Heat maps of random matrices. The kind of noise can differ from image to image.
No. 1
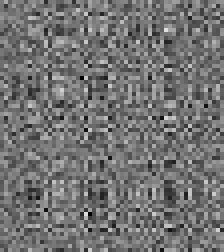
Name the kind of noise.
low rank plus noise
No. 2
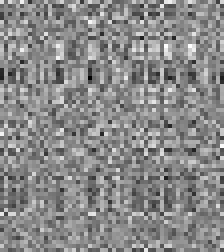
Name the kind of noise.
low rank plus noise
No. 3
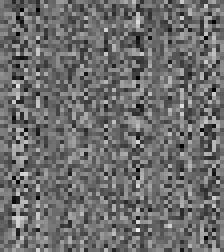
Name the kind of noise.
columns of uneven size
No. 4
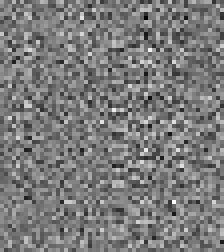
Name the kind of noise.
low rank plus noise
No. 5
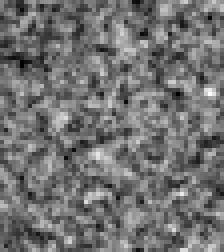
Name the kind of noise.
blotchy
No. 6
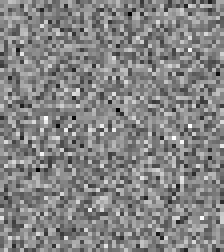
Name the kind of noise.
independent entries
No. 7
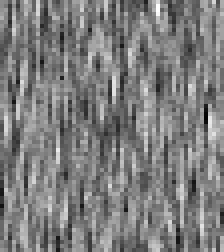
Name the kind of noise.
streaked along the columns
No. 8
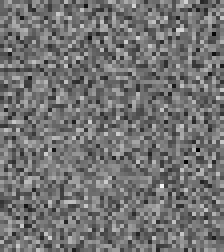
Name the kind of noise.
independent entries
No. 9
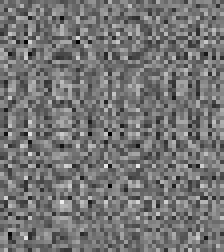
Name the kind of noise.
low rank plus noise
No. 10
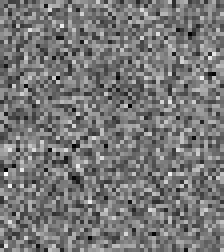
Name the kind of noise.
independent entries
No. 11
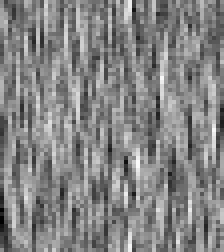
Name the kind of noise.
streaked along the columns
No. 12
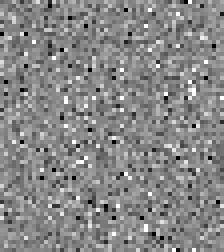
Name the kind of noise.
heavy tails
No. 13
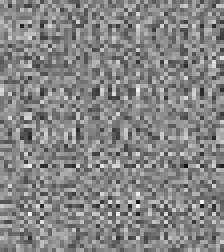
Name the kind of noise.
low rank plus noise
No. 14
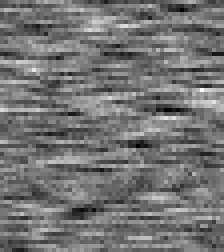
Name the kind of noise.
streaked along the rows
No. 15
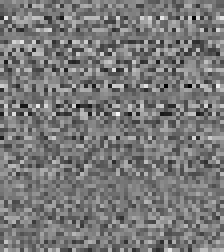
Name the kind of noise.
rows of uneven size
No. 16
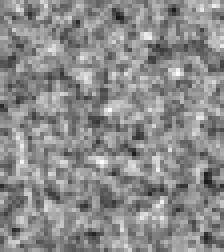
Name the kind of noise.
blotchy
